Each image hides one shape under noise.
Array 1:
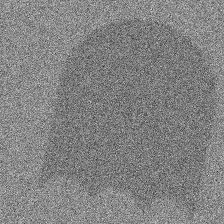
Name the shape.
ghost
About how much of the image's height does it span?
nearly all
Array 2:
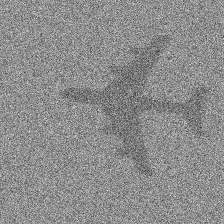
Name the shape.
airplane
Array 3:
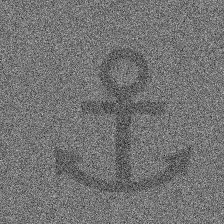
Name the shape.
anchor
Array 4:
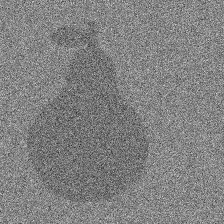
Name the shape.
pear
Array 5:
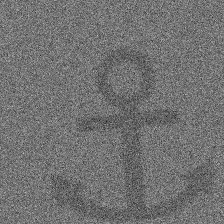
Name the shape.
anchor
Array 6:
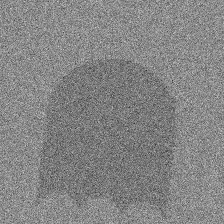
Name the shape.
ghost
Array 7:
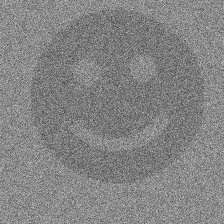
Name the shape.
smiling face
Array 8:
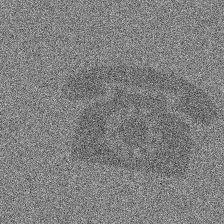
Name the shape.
telephone
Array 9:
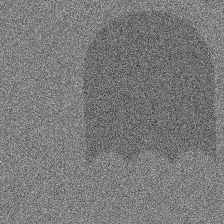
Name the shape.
ghost
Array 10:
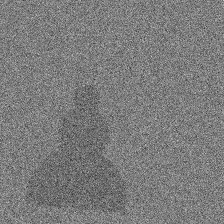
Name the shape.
chess pawn
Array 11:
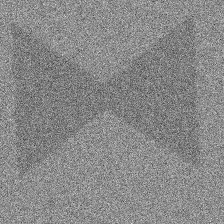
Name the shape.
bow tie
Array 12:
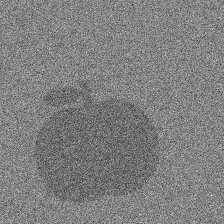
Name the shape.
apple
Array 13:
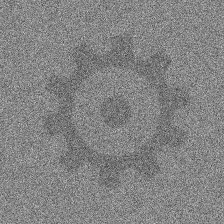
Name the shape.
gear
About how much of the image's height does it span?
two thirds
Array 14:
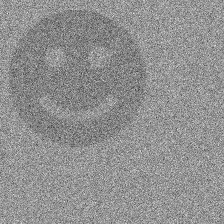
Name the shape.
smiling face
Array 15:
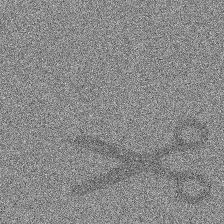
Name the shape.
pair of scissors
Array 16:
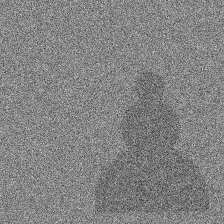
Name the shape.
chess pawn
